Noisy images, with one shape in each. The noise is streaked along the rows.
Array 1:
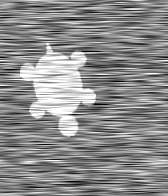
light turtle
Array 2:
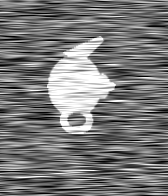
light teapot
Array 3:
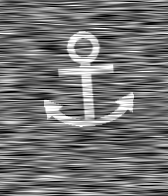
light anchor
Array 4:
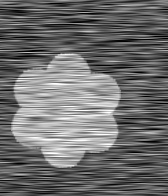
light flower
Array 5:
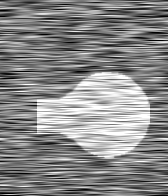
light light bulb
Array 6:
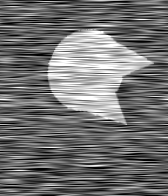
light cat's head
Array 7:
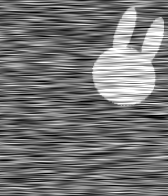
light rabbit's head
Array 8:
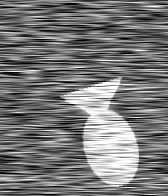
light fish
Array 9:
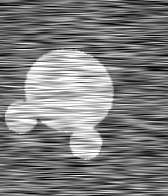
light bear's head
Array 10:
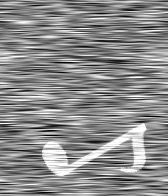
light musical note
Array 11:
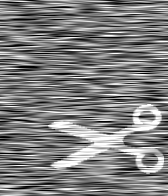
light pair of scissors
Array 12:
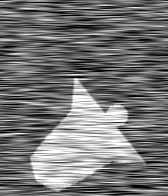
light bell
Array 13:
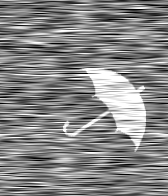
light umbrella
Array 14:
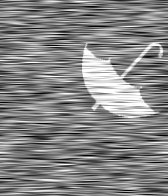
light umbrella
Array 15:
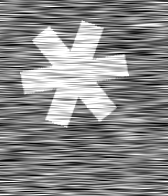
light asterisk
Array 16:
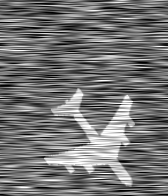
light airplane
